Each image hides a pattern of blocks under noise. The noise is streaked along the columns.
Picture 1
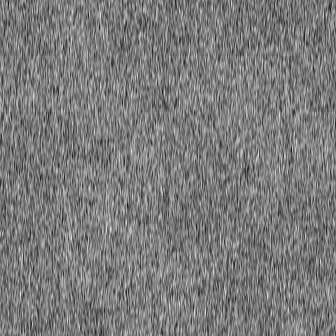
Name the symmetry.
mirrored about the diagonal from the top left
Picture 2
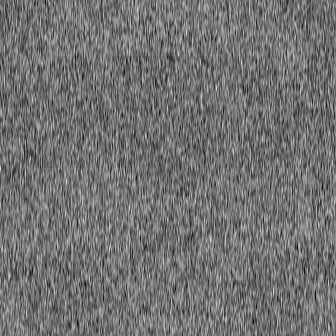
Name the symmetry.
left and right mirror each other
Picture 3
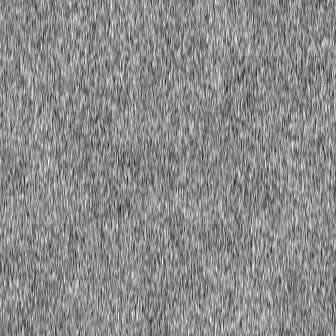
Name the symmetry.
the same after a half turn
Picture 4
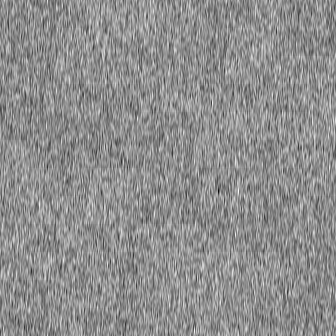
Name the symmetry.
the same after a half turn
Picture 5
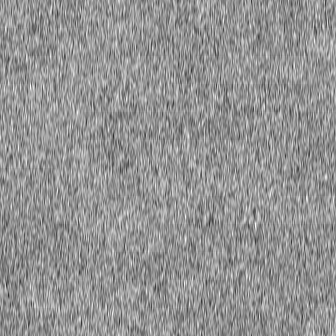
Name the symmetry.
no symmetry
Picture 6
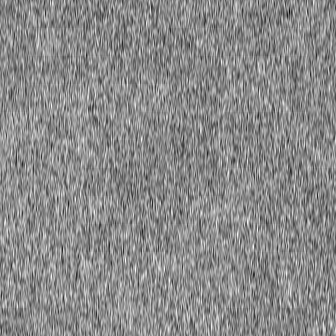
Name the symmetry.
mirrored about the diagonal from the bottom left
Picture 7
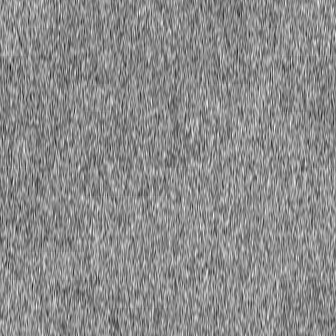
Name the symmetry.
mirrored about the diagonal from the top left
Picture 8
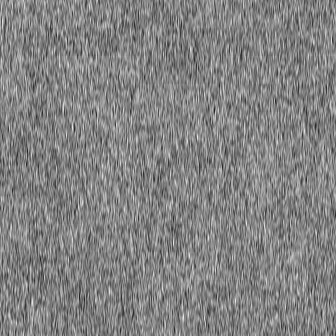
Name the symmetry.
mirrored about the diagonal from the top left
